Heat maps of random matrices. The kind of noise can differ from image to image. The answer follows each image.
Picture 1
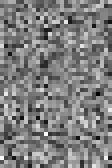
low rank plus noise
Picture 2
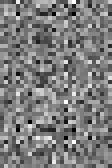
low rank plus noise
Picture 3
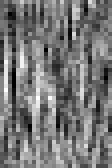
streaked along the columns
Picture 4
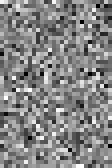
independent entries
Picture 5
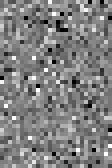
heavy tails
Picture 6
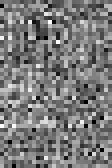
low rank plus noise
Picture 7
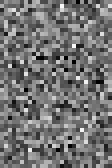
independent entries
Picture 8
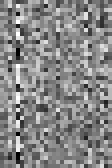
columns of uneven size
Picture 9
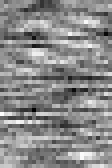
streaked along the rows
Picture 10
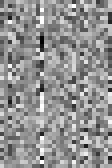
columns of uneven size
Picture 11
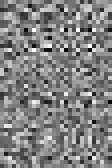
low rank plus noise
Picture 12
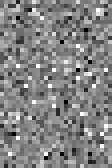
heavy tails
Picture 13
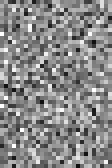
independent entries
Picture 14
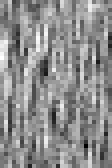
streaked along the columns
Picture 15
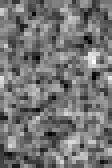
blotchy
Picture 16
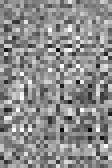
low rank plus noise
